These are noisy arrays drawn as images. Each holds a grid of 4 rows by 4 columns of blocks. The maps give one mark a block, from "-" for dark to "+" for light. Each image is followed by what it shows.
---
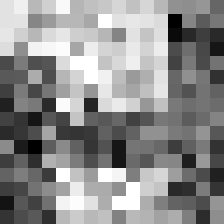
+ + + -
- + + -
- - - -
- + + -
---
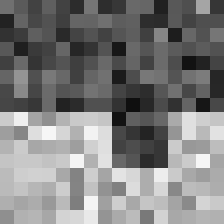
- - - -
- - - -
+ + - +
+ + + +
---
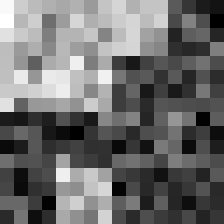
+ + + -
+ + - -
- - - -
- + - -
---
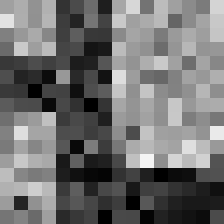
+ - + +
- - + +
+ - + +
+ - - -
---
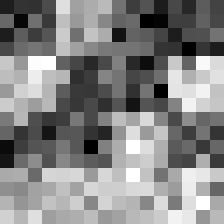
- + - -
+ - - +
- - + -
+ + + +
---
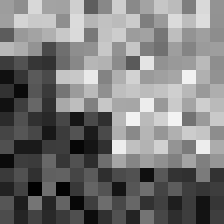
+ + + +
- + + +
- - + +
- - - -
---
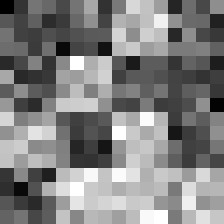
- - + -
- + - -
+ - + -
- + + +
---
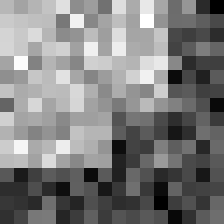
+ + + -
+ + + -
+ + - -
- - - -
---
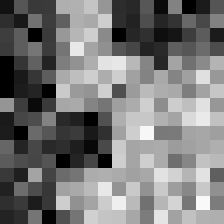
- + - -
- + + +
- - + +
- + + +
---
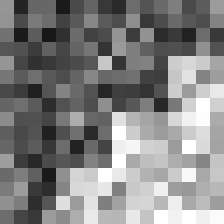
- - - -
- - - +
- - + +
- + + +
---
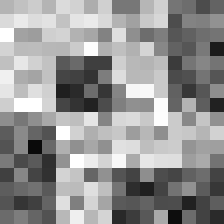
+ + + -
+ - + -
- + + +
- + - -
